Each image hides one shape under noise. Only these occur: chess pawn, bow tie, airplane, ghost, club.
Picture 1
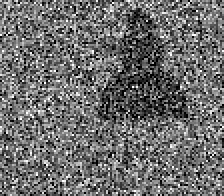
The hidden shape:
chess pawn
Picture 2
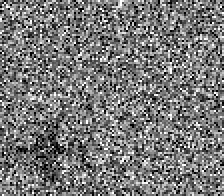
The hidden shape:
airplane
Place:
bottom left
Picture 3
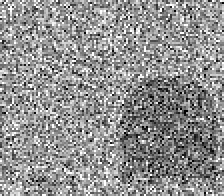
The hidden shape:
ghost
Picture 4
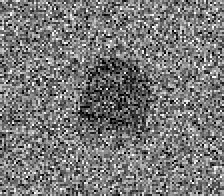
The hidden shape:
ghost
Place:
centre
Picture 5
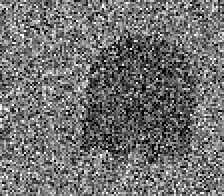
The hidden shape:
ghost
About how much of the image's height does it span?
two thirds
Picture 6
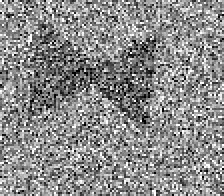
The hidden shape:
bow tie
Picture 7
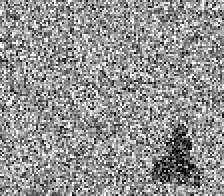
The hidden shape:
chess pawn
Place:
bottom right
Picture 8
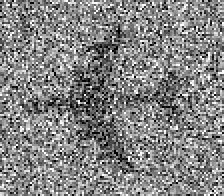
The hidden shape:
airplane
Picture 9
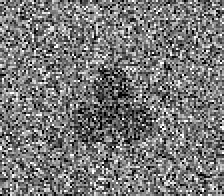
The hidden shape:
club
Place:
centre
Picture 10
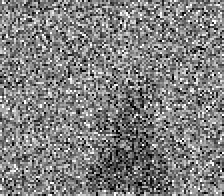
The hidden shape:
chess pawn
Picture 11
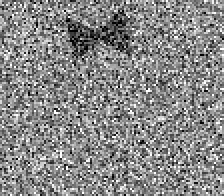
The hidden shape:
bow tie
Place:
top middle
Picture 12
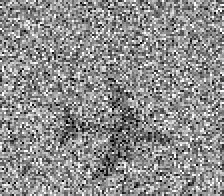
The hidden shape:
airplane
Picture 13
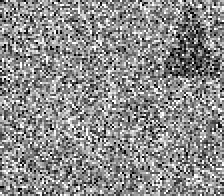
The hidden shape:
chess pawn
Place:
top right
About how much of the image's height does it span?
a third
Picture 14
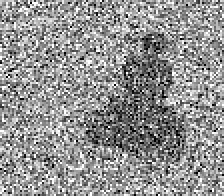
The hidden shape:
chess pawn
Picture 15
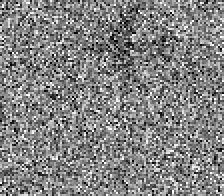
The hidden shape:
airplane
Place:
top middle
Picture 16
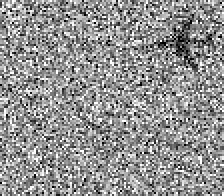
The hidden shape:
airplane
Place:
top right
